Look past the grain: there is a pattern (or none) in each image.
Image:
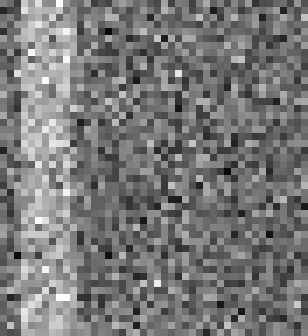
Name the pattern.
one vertical stripe
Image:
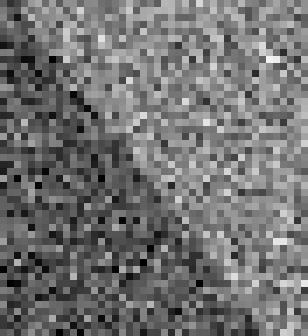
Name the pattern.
a sharp edge
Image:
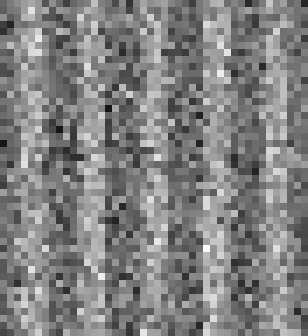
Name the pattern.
vertical stripes
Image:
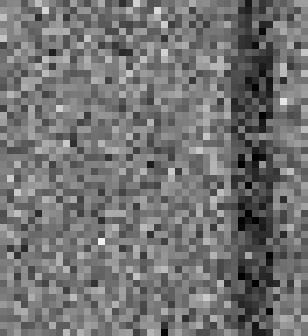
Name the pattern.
one vertical stripe
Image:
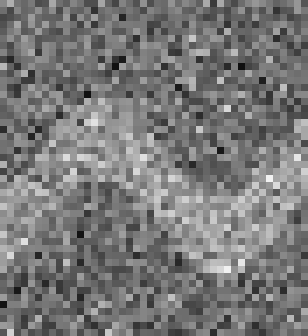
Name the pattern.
a wavy band
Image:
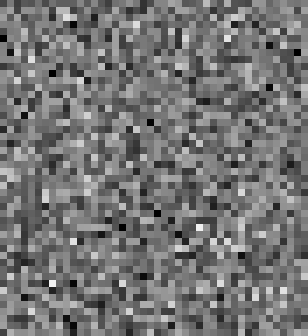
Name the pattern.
only noise
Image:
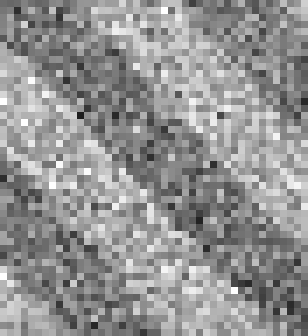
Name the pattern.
diagonal stripes
